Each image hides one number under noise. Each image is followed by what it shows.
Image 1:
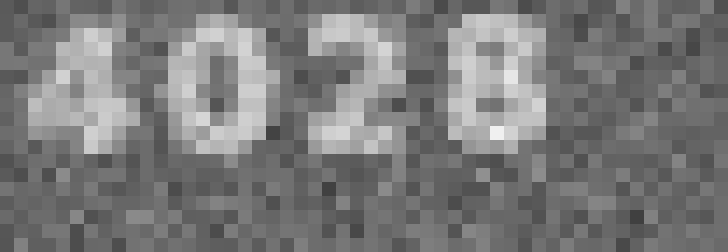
4028
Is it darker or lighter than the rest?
lighter
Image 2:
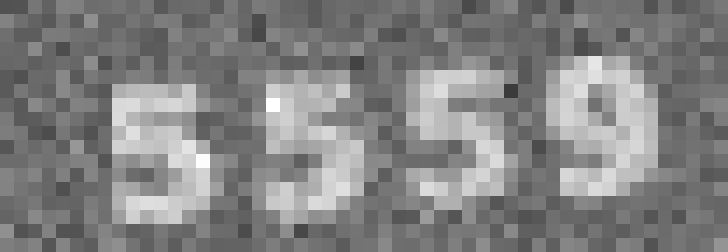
5559
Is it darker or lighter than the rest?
lighter
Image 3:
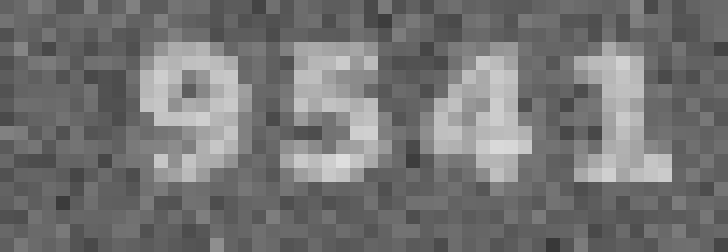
9541
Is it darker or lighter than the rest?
lighter
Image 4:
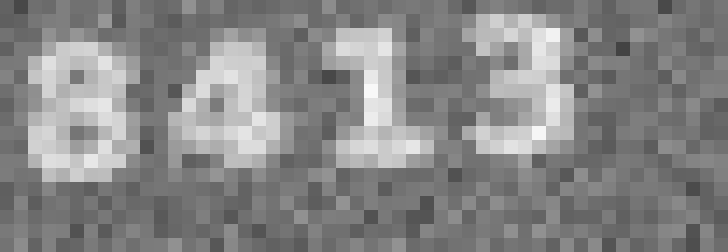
8413
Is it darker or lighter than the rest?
lighter
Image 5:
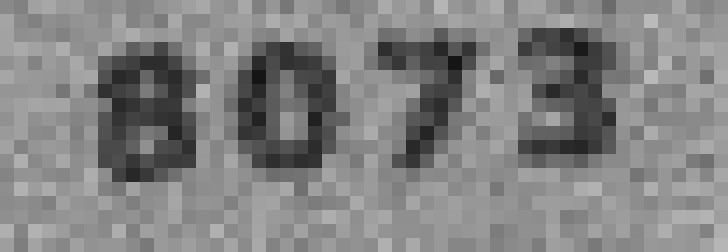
8073
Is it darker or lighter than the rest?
darker
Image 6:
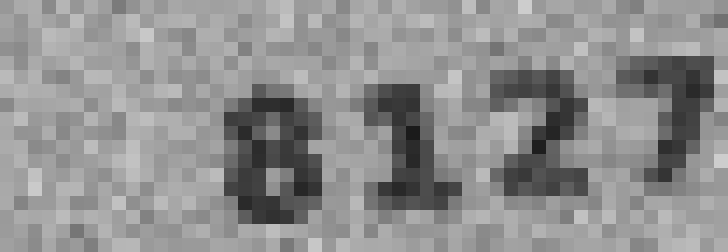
8127
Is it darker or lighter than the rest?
darker
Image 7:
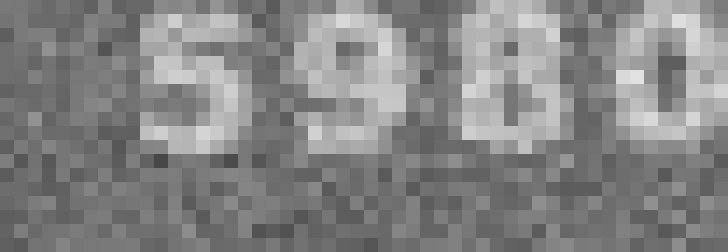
5980
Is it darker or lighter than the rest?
lighter
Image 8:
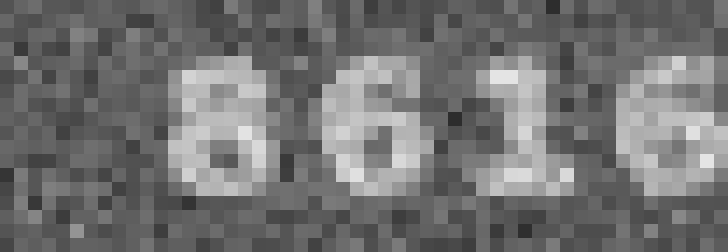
8616
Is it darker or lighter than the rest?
lighter
